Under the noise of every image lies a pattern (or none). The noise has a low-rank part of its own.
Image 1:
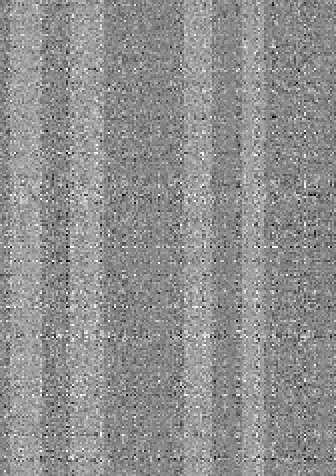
bands of columns
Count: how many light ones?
4
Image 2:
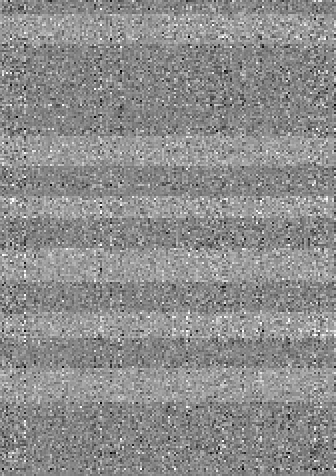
bands of rows
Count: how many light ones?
6
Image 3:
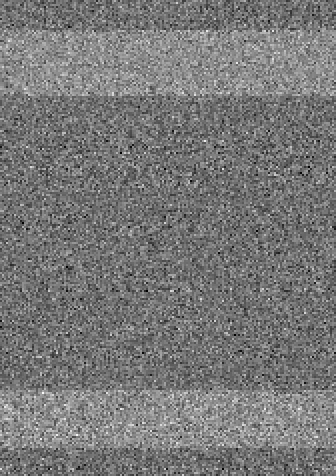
bands of rows
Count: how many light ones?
2
